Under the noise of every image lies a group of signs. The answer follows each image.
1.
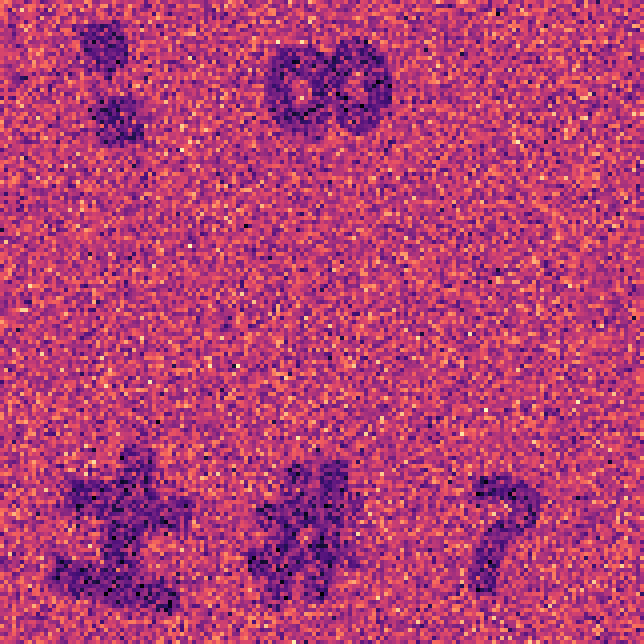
top left: colon; top middle: infinity sign; bottom left: plus-minus sign; bottom middle: hash sign; bottom right: question mark
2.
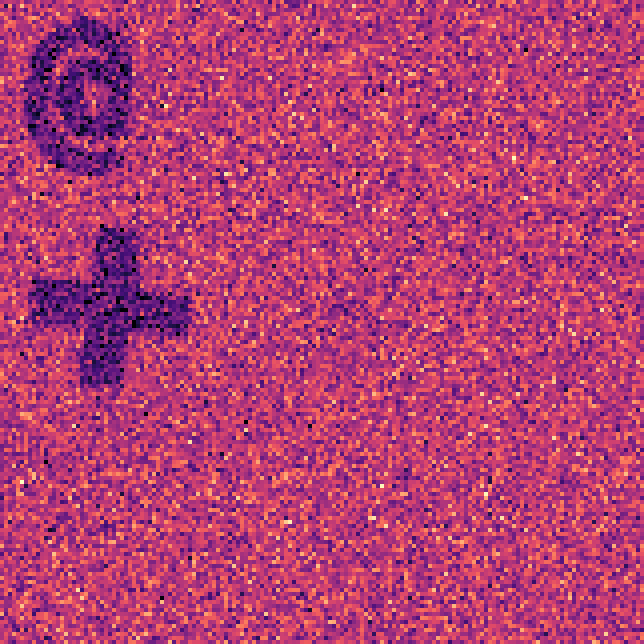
top left: at sign; middle left: plus sign
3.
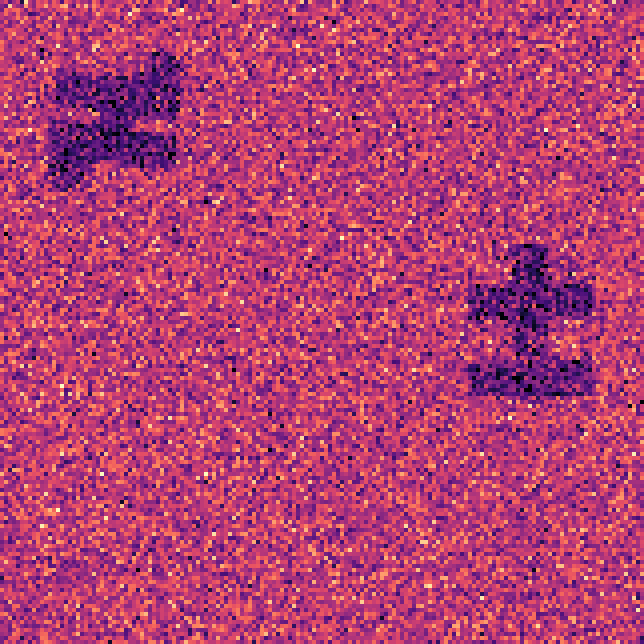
top left: not-equal sign; middle right: plus-minus sign
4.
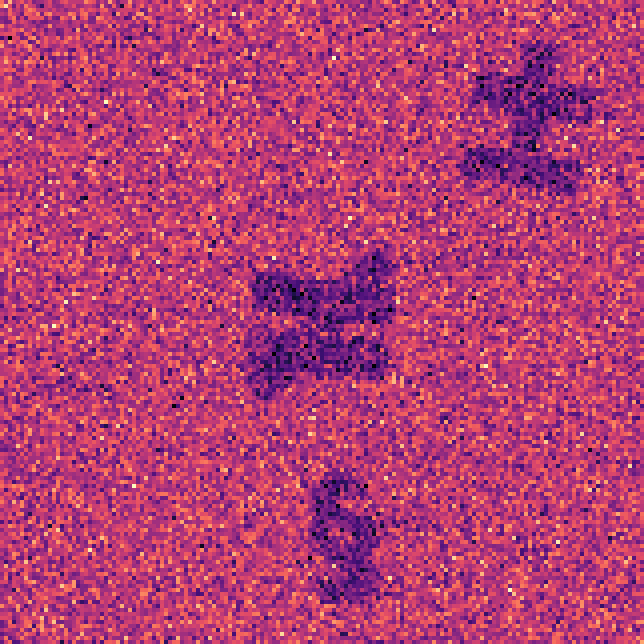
top right: plus-minus sign; centre: not-equal sign; bottom middle: section sign
